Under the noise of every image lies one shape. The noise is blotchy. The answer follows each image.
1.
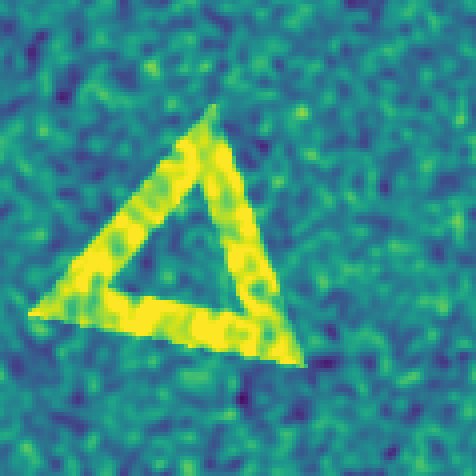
triangle frame
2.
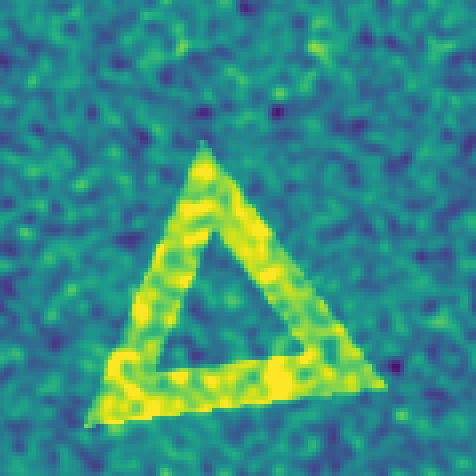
triangle frame
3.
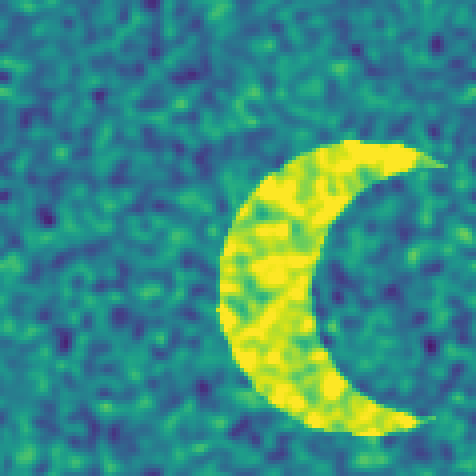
crescent
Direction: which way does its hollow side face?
right
